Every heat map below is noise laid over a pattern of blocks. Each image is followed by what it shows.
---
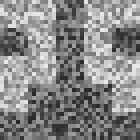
left and right mirror each other
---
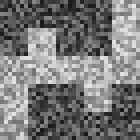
the same after a half turn
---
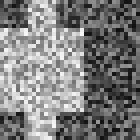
top and bottom mirror each other
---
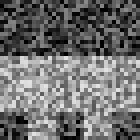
left and right mirror each other
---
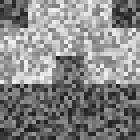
left and right mirror each other
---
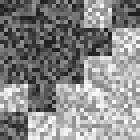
mirrored about the diagonal from the top left
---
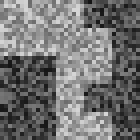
no symmetry
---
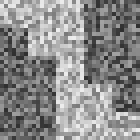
the same after a half turn
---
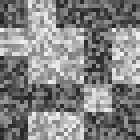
mirrored about the diagonal from the top left
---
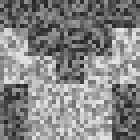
left and right mirror each other
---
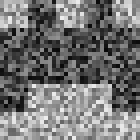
left and right mirror each other
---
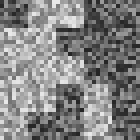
no symmetry
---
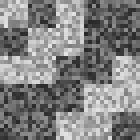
mirrored about the diagonal from the top left
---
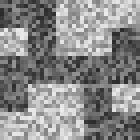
the same after a half turn
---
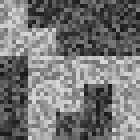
no symmetry
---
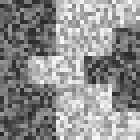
top and bottom mirror each other
